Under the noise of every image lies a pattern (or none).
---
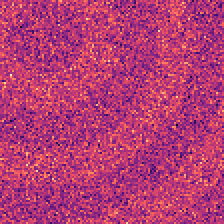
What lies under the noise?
rings round one point
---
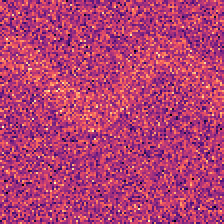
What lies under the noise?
a wavy band
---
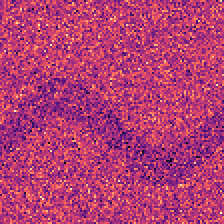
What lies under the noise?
a wavy band
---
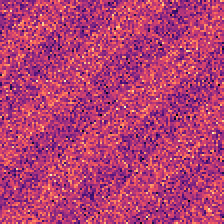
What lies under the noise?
diagonal stripes
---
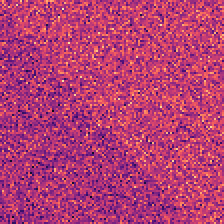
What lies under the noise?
a sharp edge
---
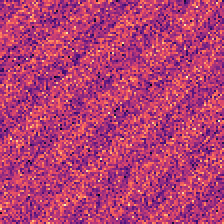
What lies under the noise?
diagonal stripes
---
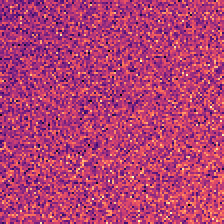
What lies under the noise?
a smooth slope
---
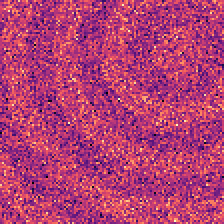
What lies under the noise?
rings round one point
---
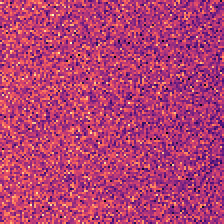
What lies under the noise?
a smooth slope
